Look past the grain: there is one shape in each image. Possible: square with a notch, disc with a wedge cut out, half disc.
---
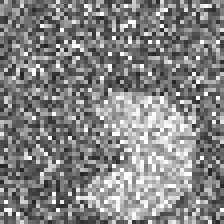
disc with a wedge cut out
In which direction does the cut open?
left
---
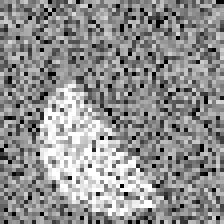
half disc
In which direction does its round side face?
down and left
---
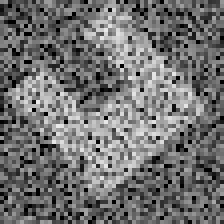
square with a notch
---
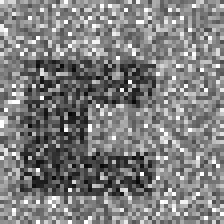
square with a notch
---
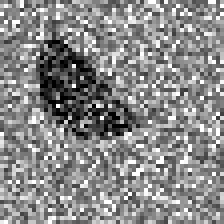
half disc
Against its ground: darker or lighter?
darker
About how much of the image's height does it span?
half
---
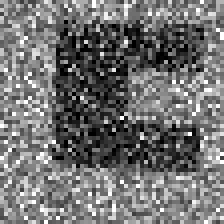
square with a notch
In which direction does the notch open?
right
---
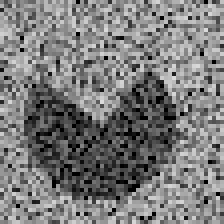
disc with a wedge cut out
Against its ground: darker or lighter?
darker
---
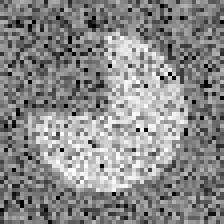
disc with a wedge cut out
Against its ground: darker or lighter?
lighter
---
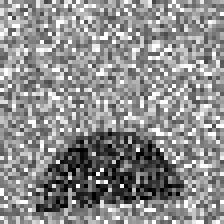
half disc
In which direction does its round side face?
up
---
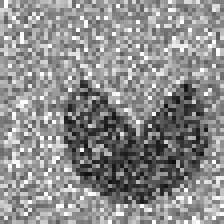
disc with a wedge cut out
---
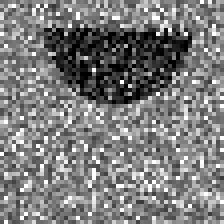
half disc
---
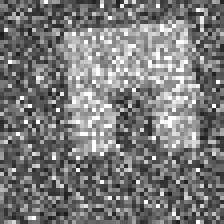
square with a notch
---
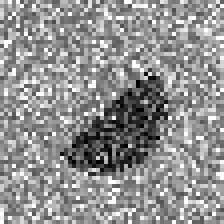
half disc
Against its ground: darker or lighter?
darker
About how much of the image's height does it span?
half
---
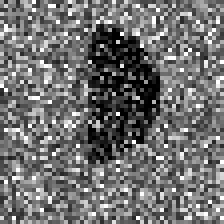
half disc
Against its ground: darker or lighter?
darker
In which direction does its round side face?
right
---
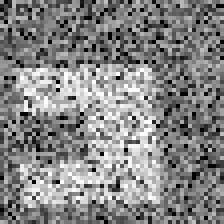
square with a notch
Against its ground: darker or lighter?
lighter
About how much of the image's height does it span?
two thirds
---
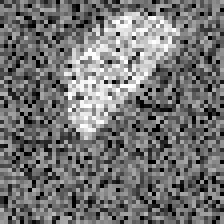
half disc
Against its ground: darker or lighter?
lighter
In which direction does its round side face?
up and left
